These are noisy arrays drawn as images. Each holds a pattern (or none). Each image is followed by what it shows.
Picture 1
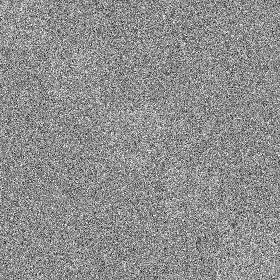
blocks along the diagonal
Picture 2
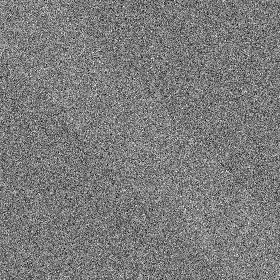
a diagonal band
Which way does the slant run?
top left to bottom right
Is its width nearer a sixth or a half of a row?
a half
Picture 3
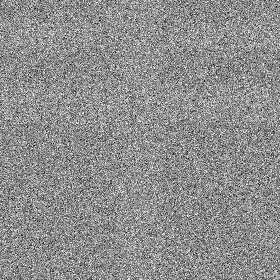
bands of rows crossing bands of columns
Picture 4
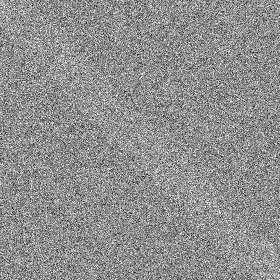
a diagonal band
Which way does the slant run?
top left to bottom right
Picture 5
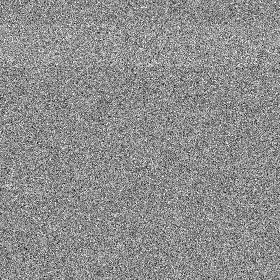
one band of rows
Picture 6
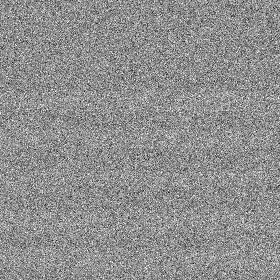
bands of rows
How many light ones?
5
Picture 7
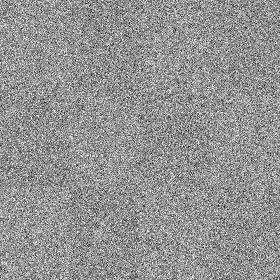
a checkerboard
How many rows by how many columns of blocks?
3 by 4
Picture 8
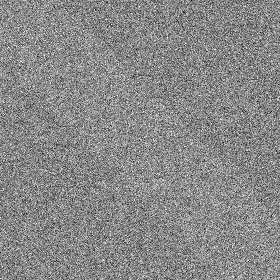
a diagonal band
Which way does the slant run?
top left to bottom right
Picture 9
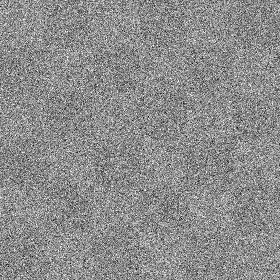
a checkerboard
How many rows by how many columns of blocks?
6 by 6
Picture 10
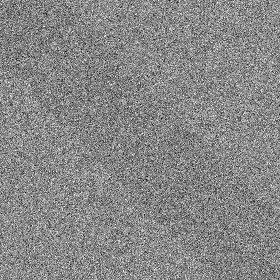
a diagonal band
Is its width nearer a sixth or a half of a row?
a half
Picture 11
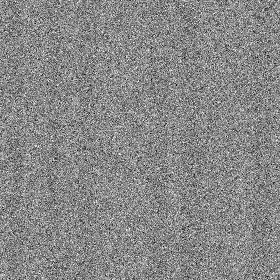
bands of columns
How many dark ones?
6
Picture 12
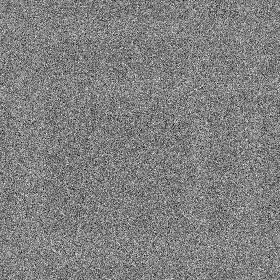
bands of rows crossing bands of columns
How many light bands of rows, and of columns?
3 and 3
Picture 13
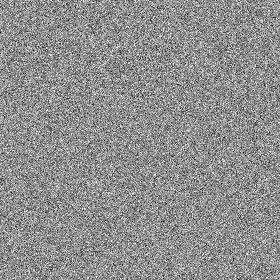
only noise
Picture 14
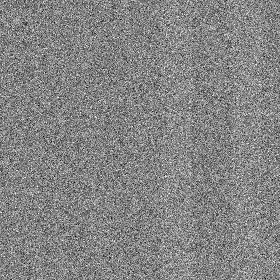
bands of columns
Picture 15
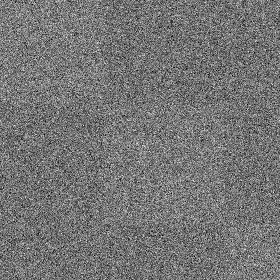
blocks along the diagonal
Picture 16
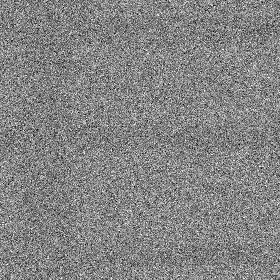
bands of rows crossing bands of columns
